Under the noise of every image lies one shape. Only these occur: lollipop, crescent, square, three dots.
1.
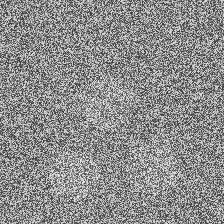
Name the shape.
three dots
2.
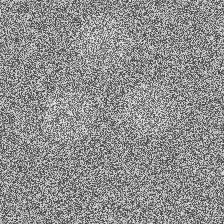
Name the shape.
three dots
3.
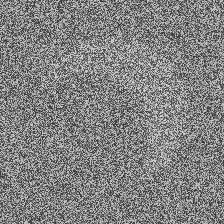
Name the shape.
crescent
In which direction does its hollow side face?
down and left
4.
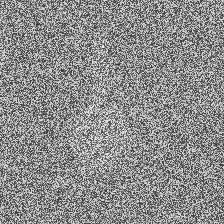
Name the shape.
lollipop
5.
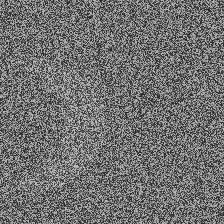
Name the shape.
crescent
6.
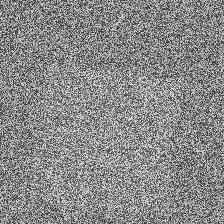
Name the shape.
square
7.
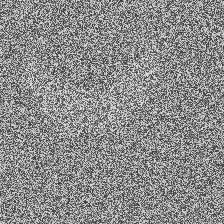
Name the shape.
crescent
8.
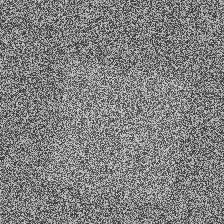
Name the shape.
square
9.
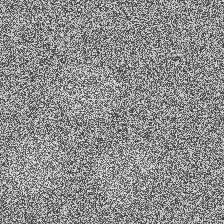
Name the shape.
three dots
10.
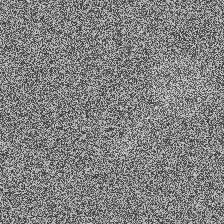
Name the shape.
lollipop
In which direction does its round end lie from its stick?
up and right
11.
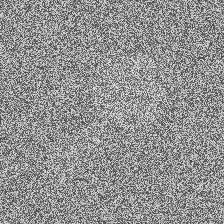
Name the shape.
lollipop
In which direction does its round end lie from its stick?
up and right
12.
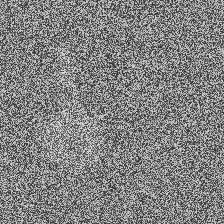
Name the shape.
lollipop
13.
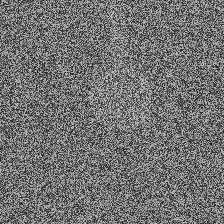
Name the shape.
lollipop
